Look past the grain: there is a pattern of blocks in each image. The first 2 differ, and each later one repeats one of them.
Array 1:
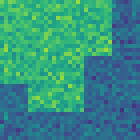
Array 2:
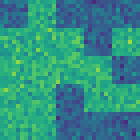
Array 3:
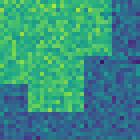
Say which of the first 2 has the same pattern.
1
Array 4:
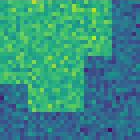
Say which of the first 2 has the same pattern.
1
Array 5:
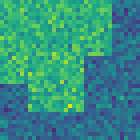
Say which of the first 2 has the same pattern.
1
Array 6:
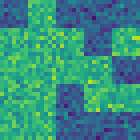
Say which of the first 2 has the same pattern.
2
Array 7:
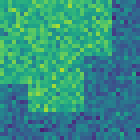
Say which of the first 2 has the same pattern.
1
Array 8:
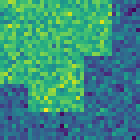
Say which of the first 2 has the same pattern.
1
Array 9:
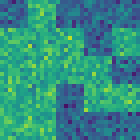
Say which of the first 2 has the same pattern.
2
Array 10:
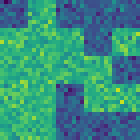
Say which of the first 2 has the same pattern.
2
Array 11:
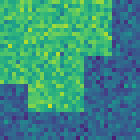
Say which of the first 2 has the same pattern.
1
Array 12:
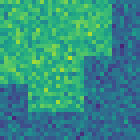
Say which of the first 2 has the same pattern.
1
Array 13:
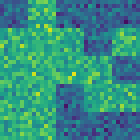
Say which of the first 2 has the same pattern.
2
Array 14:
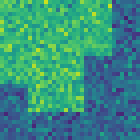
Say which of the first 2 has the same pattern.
1
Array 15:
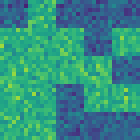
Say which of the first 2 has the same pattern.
2
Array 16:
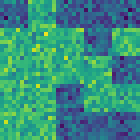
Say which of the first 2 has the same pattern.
2
